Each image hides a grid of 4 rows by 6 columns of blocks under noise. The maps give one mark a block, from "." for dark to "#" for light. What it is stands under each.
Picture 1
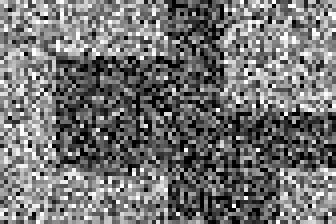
# # # . # #
# . . . # #
# . . . . .
# # # . . #
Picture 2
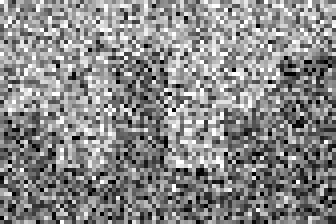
# # # # # #
# # . # # .
. # . # . .
. . . . . .
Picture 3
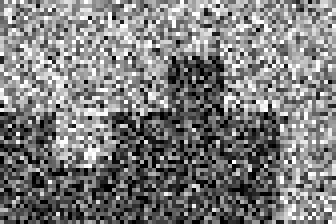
# # # # # #
# # # . # #
. # . . . #
. . . . . #
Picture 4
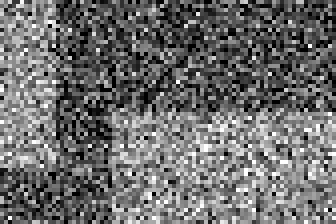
# . . . . .
# . . . . .
# . # # # #
. . # # # #
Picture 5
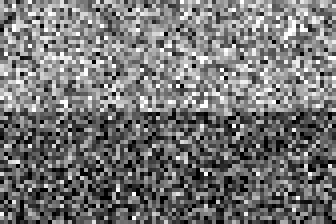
# # # # # #
# # # # # #
. . . . . .
. . . . . .
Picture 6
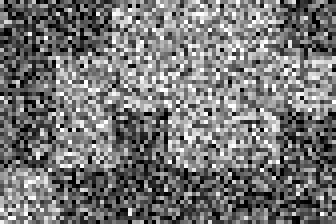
. . # # # .
. # # # # #
. # . # # .
# . . . . .
